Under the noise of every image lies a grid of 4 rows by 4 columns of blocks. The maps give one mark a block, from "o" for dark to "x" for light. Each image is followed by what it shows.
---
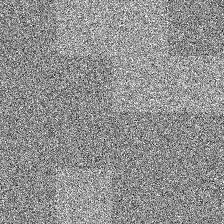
o x x o
o o x x
o o o o
o x o o
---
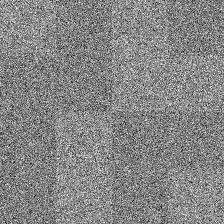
x o x o
o o x x
o x o o
o x o x
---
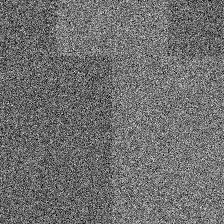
o x x o
o o x x
o o x x
o o x x
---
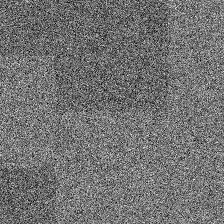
o o o x
x o o x
x x x x
o x x x
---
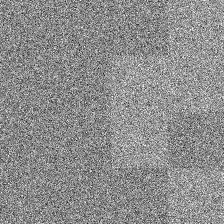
o o o x
o o x x
o o x o
o o o x
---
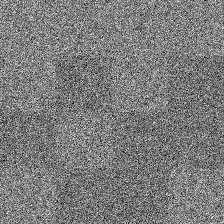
x x x x
x o x o
o x o o
x o o x
